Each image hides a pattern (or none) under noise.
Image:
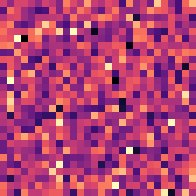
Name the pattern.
only noise
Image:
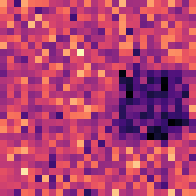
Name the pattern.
one block
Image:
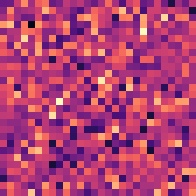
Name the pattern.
only noise
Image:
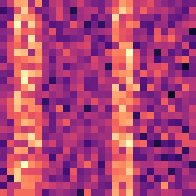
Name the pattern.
bands of columns
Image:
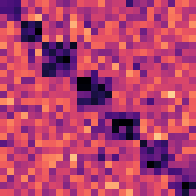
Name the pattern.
blocks along the diagonal
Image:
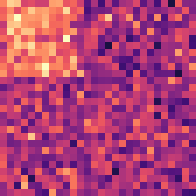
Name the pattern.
one block
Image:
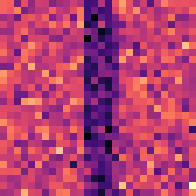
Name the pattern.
one band of columns
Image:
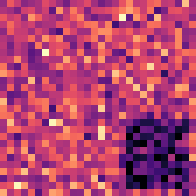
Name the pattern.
one block
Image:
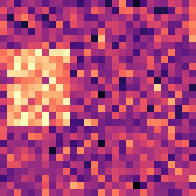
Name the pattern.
one block
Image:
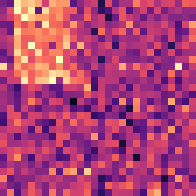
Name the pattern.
one block
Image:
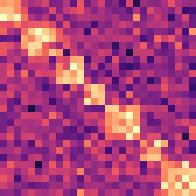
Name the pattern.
blocks along the diagonal
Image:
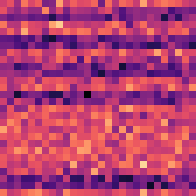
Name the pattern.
bands of rows
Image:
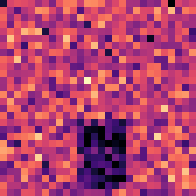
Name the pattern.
one block
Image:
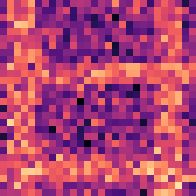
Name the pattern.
bands of rows crossing bands of columns
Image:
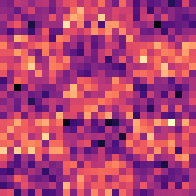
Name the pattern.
a checkerboard
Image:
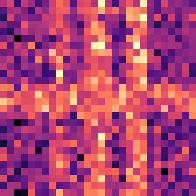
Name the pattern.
bands of rows crossing bands of columns
